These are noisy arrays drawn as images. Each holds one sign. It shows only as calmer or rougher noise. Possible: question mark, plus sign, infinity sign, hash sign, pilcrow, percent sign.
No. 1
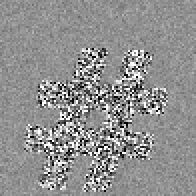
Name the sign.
hash sign
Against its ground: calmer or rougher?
rougher
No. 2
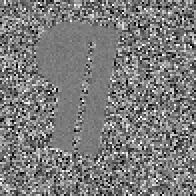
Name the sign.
pilcrow
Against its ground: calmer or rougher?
calmer
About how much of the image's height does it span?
two thirds
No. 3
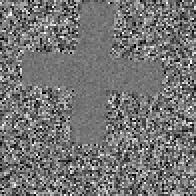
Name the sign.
plus sign
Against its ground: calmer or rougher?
calmer
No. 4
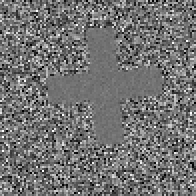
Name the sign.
plus sign
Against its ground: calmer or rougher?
calmer
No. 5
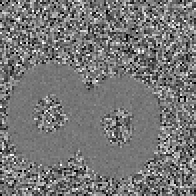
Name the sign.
infinity sign
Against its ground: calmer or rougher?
calmer
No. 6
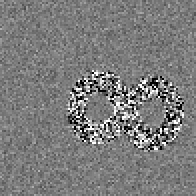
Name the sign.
infinity sign
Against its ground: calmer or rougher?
rougher
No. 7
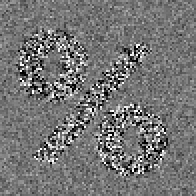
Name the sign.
percent sign
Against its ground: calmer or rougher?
rougher
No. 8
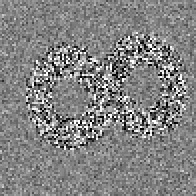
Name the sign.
infinity sign
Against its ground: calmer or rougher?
rougher
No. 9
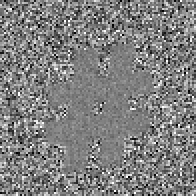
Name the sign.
hash sign
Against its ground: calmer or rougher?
calmer
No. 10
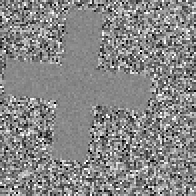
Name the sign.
plus sign
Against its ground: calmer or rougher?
calmer
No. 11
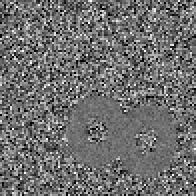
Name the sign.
infinity sign
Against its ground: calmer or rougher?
calmer
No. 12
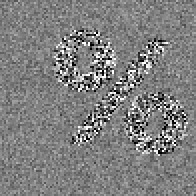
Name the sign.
percent sign
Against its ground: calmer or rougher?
rougher
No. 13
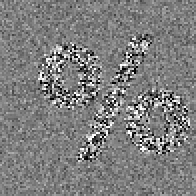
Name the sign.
percent sign
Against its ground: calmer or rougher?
rougher
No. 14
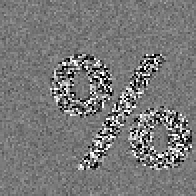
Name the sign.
percent sign
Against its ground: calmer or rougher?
rougher
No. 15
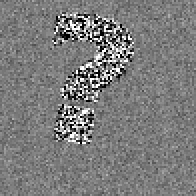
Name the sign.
question mark
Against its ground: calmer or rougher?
rougher
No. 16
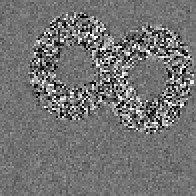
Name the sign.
infinity sign
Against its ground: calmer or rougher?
rougher
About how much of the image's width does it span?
nearly all
